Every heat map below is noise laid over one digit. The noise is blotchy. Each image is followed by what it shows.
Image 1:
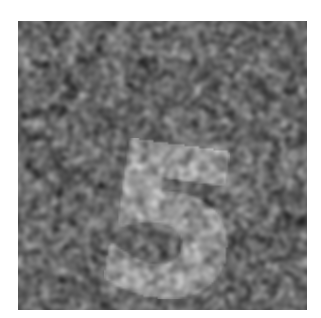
5
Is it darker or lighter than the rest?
lighter
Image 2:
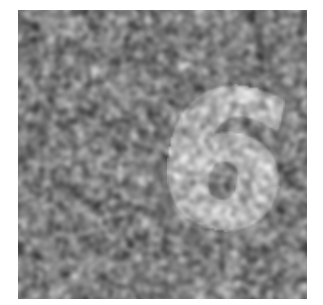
6
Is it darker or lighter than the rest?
lighter
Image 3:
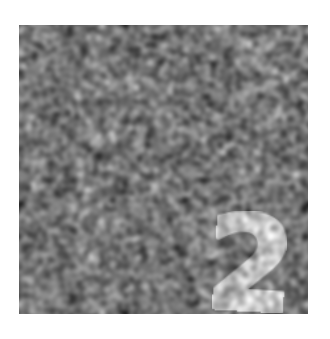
2
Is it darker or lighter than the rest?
lighter
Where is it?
bottom right
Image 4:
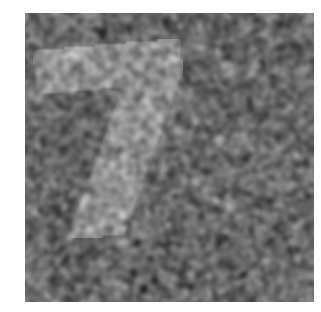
7
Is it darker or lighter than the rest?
lighter
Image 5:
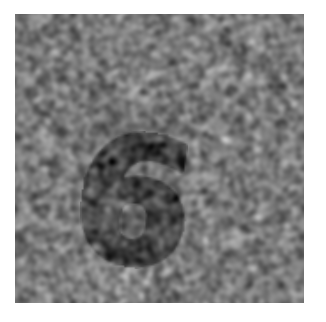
6
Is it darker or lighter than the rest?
darker
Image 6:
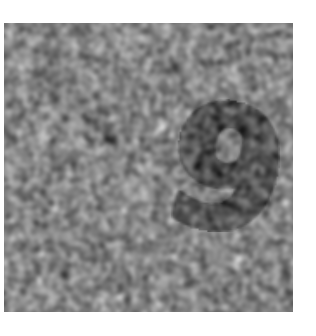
9
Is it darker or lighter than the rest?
darker
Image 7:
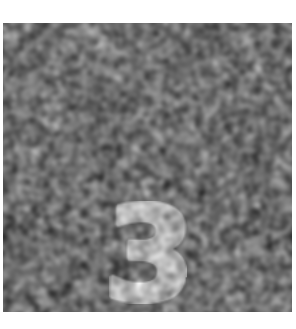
3
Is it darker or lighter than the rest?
lighter
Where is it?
bottom middle
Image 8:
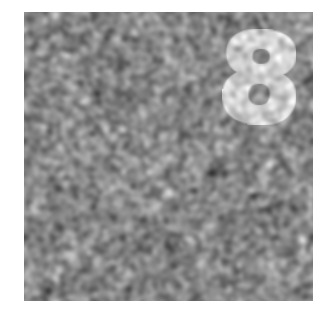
8
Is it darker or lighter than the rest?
lighter
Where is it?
top right
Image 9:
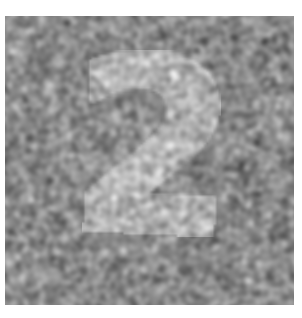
2
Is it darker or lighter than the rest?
lighter
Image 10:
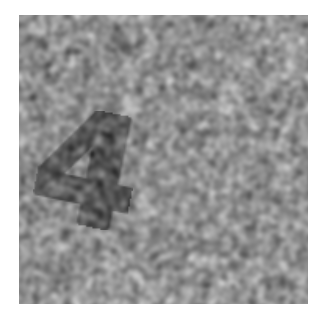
4
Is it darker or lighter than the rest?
darker
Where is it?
middle left
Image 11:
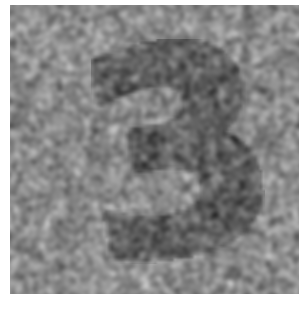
3
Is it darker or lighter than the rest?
darker
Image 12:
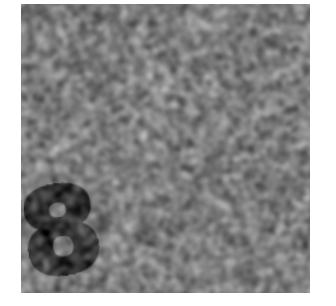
8
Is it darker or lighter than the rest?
darker
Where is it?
bottom left
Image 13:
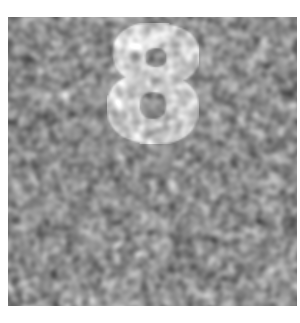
8
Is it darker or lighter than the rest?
lighter
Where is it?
top middle
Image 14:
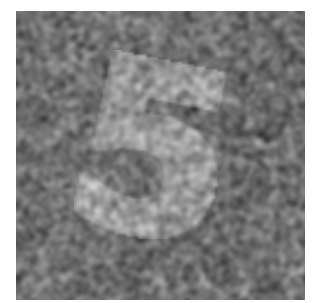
5
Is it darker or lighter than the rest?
lighter
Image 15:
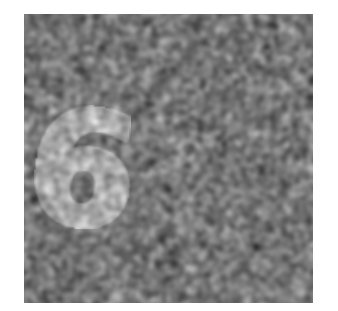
6
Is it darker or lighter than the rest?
lighter
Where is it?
middle left
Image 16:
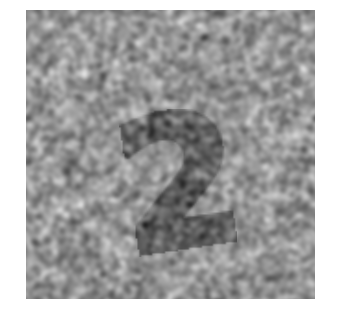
2
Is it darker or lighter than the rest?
darker
